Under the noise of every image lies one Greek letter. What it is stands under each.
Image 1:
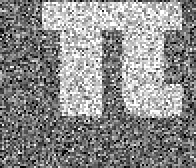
pi
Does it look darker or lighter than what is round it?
lighter
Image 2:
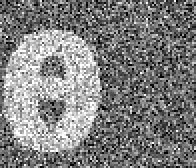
theta
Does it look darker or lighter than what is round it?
lighter
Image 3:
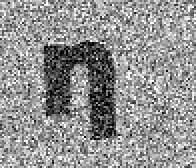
eta
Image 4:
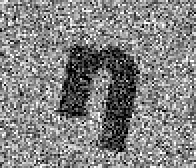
eta
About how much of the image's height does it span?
two thirds
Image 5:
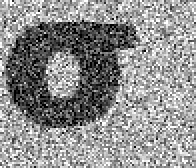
sigma
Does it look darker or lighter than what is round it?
darker
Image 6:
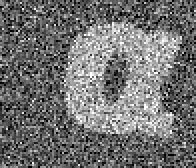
alpha
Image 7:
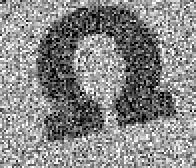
omega
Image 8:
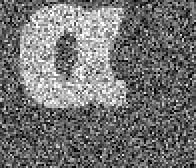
alpha
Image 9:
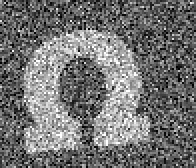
omega
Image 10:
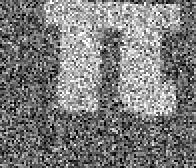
pi
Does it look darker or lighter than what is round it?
lighter
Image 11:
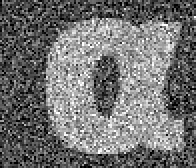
alpha
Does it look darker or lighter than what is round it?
lighter
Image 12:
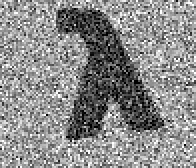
lambda
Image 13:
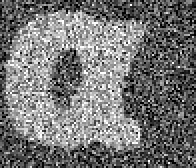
alpha
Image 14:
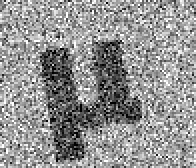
mu
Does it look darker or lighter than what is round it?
darker
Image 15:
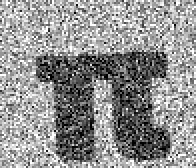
pi
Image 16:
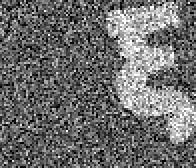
xi
